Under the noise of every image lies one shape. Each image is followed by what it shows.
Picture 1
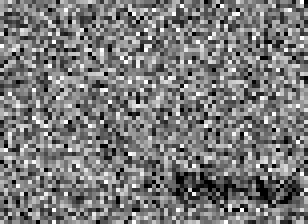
bar
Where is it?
bottom right
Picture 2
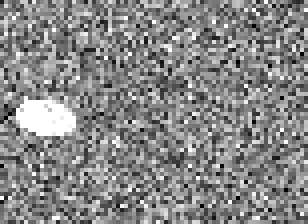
ellipse
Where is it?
middle left
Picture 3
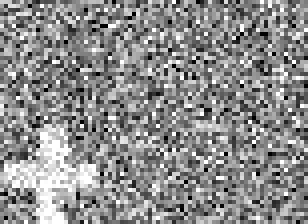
cross
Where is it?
bottom left
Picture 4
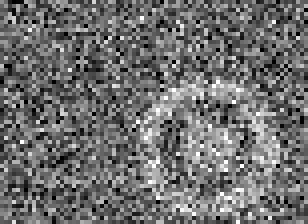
bullseye
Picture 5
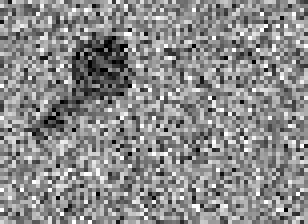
lollipop
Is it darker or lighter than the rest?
darker
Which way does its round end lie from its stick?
up and right
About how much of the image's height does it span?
half
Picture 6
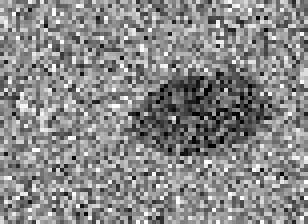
ellipse
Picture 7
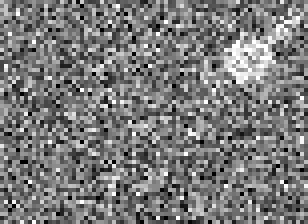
lollipop
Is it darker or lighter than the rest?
lighter
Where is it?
top right
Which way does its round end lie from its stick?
down and left
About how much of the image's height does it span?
a third
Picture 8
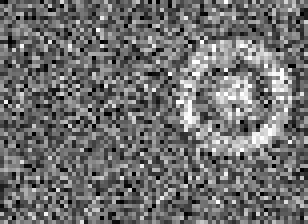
bullseye
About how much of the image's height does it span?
half
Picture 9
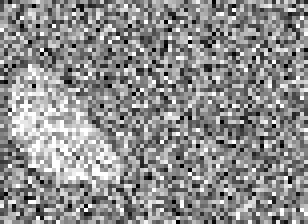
half disc
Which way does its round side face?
down and left
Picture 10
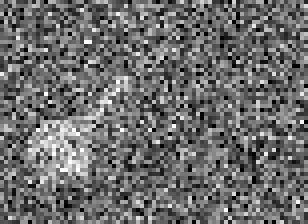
lollipop
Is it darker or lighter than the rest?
lighter
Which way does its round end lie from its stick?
down and left
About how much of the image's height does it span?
half
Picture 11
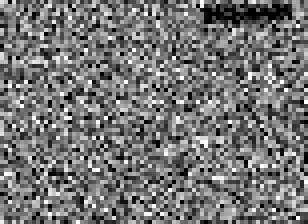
bar
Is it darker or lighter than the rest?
darker
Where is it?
top right
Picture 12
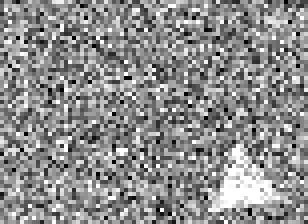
triangle
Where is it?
bottom right
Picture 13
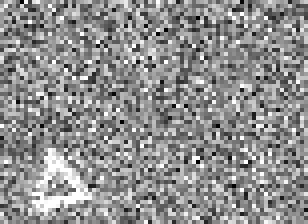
triangle frame
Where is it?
bottom left
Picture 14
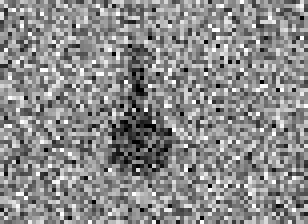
lollipop
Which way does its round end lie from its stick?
down
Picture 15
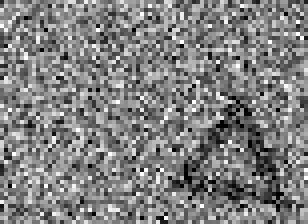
triangle frame
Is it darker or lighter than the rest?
darker
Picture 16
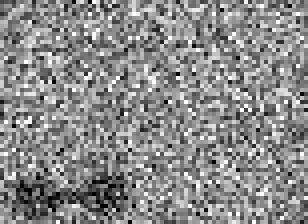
dumbbell
